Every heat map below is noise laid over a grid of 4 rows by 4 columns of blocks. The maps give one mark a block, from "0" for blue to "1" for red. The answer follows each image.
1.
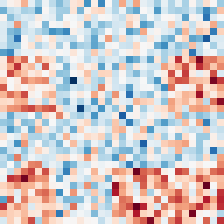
0 0 0 0
1 0 0 1
0 0 0 0
1 0 1 1
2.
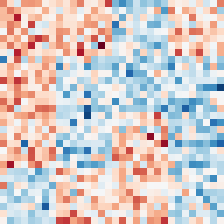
1 1 0 1
1 0 0 0
1 0 1 0
0 1 1 0
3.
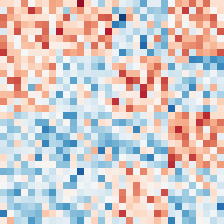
1 1 0 1
1 0 1 0
0 0 0 1
0 0 1 0
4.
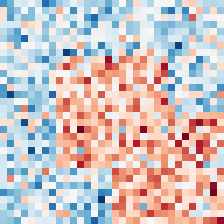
0 0 0 0
0 1 1 0
0 1 1 1
0 0 1 1
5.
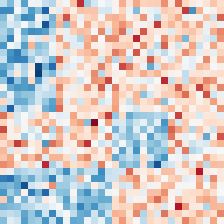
0 1 1 1
0 1 1 1
1 1 0 1
0 0 1 1
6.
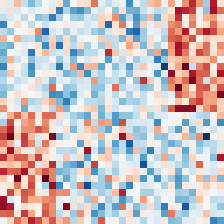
0 0 0 1
0 0 0 1
1 0 0 0
1 0 0 0
